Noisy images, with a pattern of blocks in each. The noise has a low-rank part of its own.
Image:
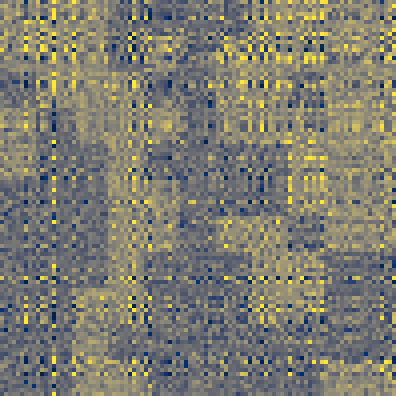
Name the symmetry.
no symmetry
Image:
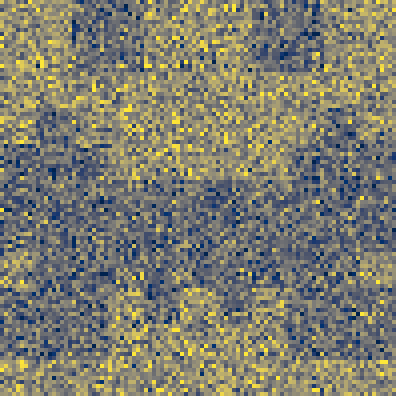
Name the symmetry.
left and right mirror each other
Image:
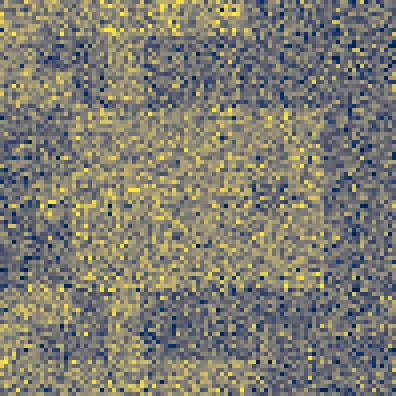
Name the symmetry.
top and bottom mirror each other
